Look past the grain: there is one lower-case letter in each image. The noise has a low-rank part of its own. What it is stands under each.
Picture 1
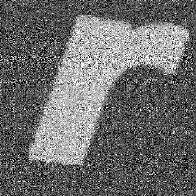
r
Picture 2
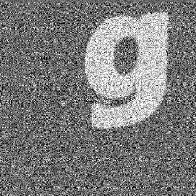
g
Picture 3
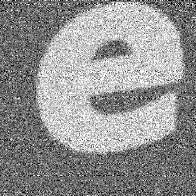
e
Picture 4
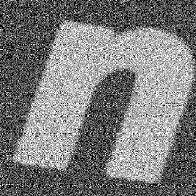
n
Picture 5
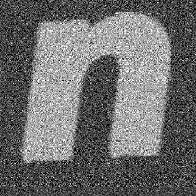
n
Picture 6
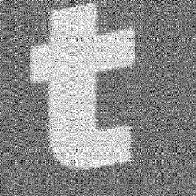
t
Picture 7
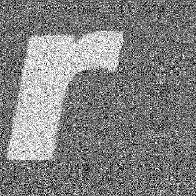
r
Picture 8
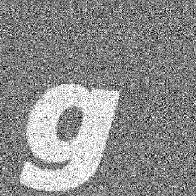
g
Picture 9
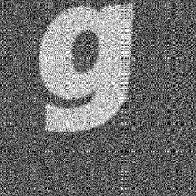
g
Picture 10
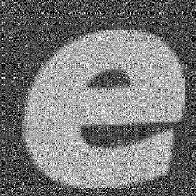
e
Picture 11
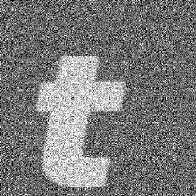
t
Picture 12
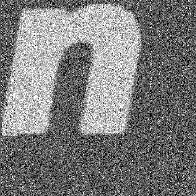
n
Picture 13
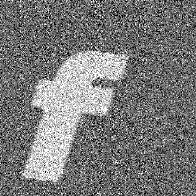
f
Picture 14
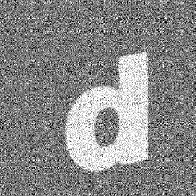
d
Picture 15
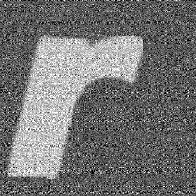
r
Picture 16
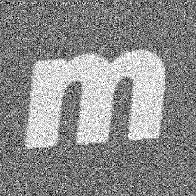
m
